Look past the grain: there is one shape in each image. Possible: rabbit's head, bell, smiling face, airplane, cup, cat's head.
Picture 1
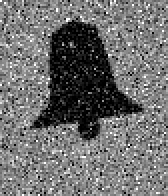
bell
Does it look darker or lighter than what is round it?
darker
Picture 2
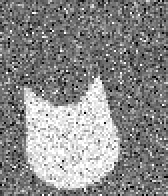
cat's head
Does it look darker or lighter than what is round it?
lighter
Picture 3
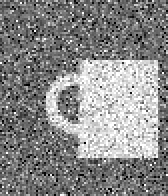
cup
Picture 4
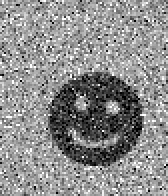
smiling face
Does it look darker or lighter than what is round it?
darker
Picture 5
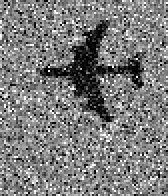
airplane
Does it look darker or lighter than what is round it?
darker
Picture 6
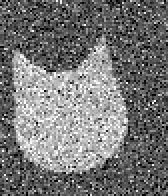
cat's head
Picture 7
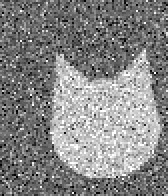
cat's head
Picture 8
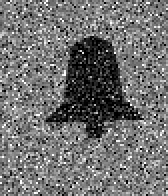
bell
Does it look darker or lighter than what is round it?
darker
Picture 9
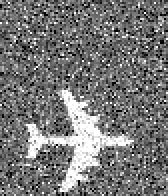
airplane
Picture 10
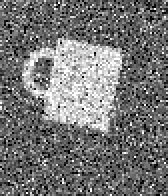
cup
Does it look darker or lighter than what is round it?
lighter
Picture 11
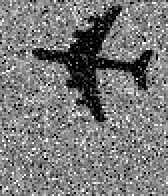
airplane
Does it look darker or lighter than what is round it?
darker
